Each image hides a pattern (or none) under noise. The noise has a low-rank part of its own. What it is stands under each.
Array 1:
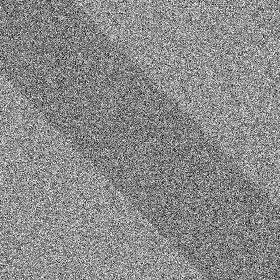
a diagonal band
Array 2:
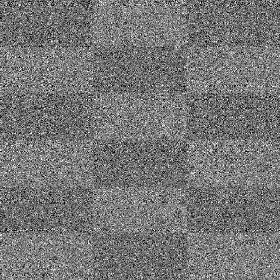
a checkerboard
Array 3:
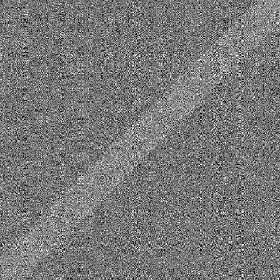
a diagonal band
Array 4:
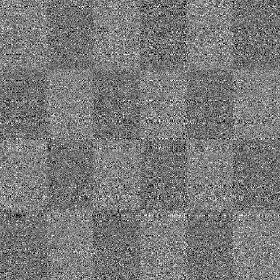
a checkerboard
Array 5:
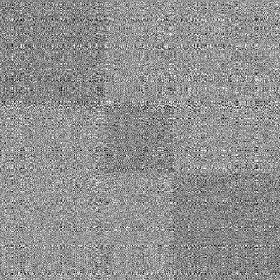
blocks along the diagonal
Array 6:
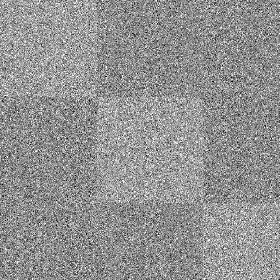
blocks along the diagonal
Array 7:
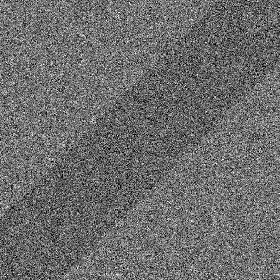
a diagonal band
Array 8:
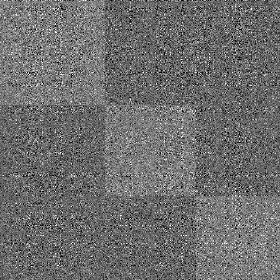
blocks along the diagonal
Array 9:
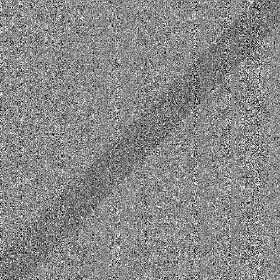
a diagonal band
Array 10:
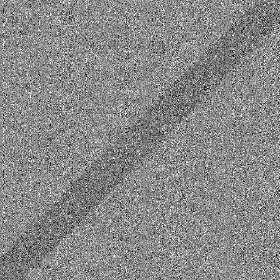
a diagonal band
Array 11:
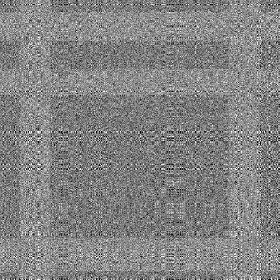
bands of rows crossing bands of columns
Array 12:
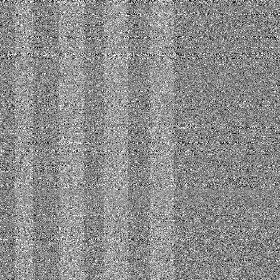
bands of columns
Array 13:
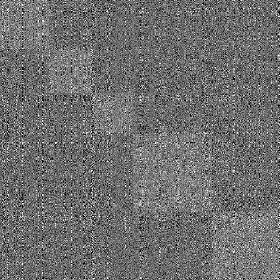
blocks along the diagonal
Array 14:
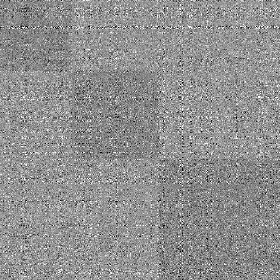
blocks along the diagonal
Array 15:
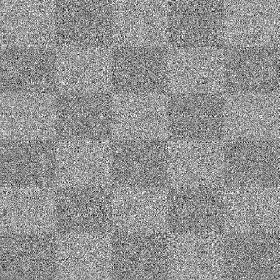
a checkerboard
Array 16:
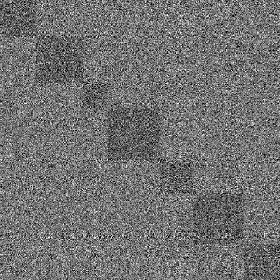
blocks along the diagonal
